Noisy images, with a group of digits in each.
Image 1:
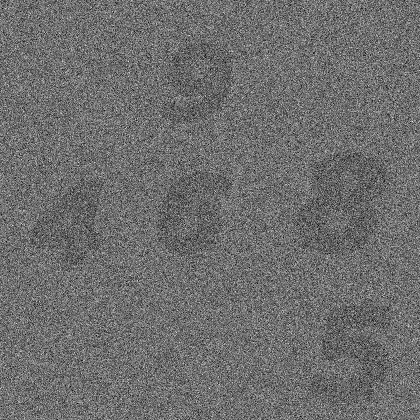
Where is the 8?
middle right
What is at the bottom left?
nothing
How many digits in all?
5
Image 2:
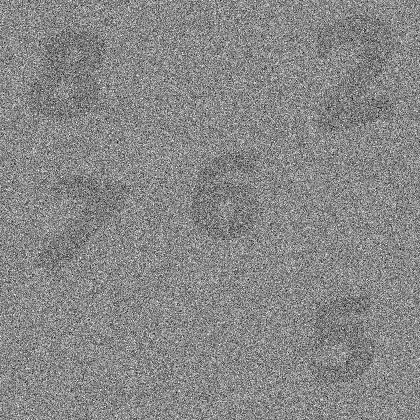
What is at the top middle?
nothing
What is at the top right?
2
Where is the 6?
centre
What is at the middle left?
7
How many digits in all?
5
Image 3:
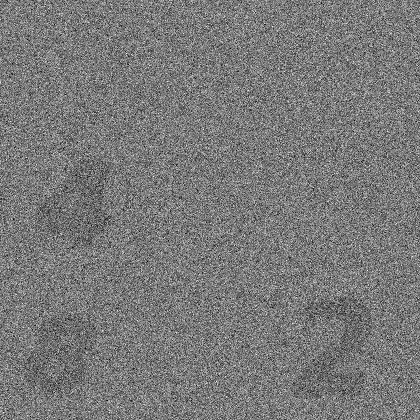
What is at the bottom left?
8
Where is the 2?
bottom right
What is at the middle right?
nothing
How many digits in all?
3
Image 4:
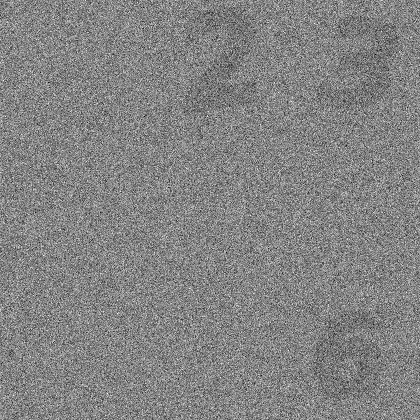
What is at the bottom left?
nothing
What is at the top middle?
2
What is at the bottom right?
6
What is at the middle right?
nothing
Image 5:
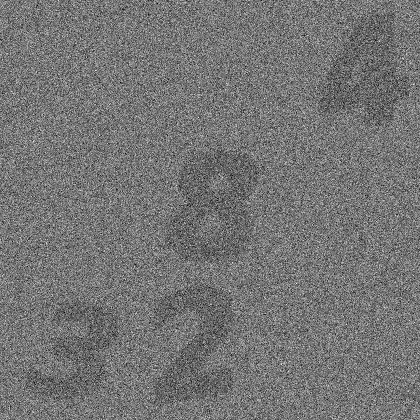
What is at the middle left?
nothing
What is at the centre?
8
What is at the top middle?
nothing
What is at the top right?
4
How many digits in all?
4
